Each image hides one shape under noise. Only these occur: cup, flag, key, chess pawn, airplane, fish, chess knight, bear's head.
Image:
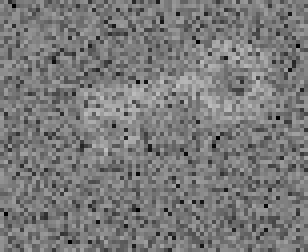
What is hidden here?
light key
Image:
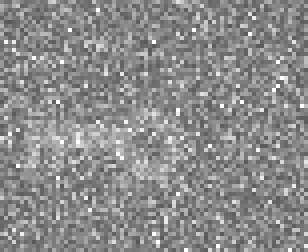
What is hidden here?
light key
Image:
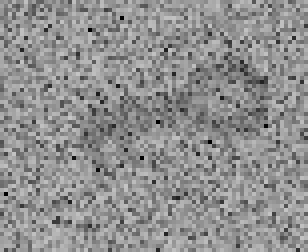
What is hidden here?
dark key
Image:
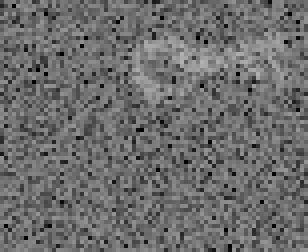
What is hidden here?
light key
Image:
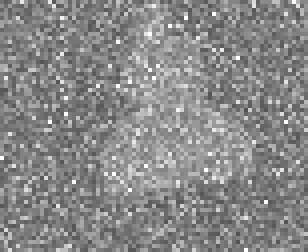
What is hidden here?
light chess pawn
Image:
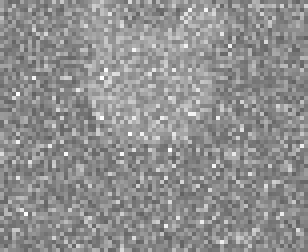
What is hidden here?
light bear's head
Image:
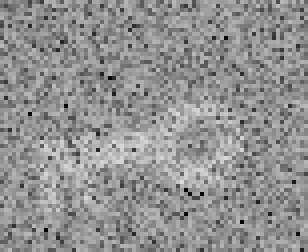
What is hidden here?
light key
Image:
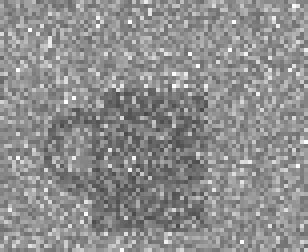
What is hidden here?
dark cup
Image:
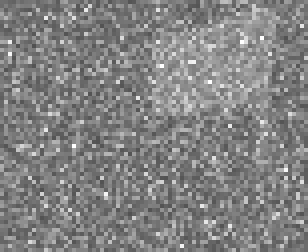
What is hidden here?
light flag
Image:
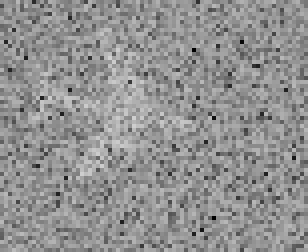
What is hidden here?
light airplane
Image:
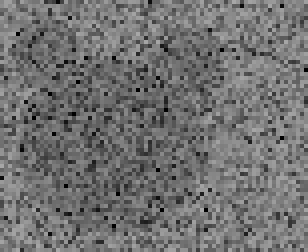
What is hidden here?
dark bear's head
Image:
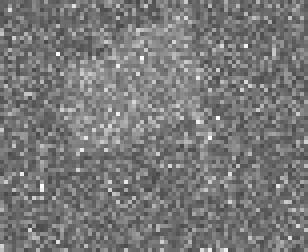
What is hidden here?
light flag
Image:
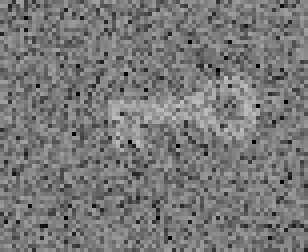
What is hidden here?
light key
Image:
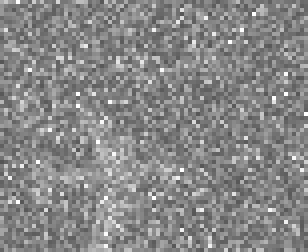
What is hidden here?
light airplane
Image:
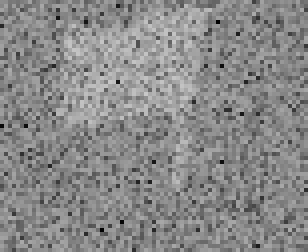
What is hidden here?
light flag
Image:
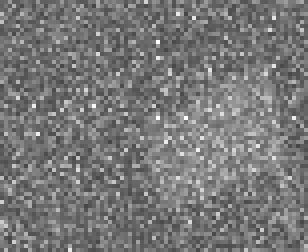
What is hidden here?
light flag
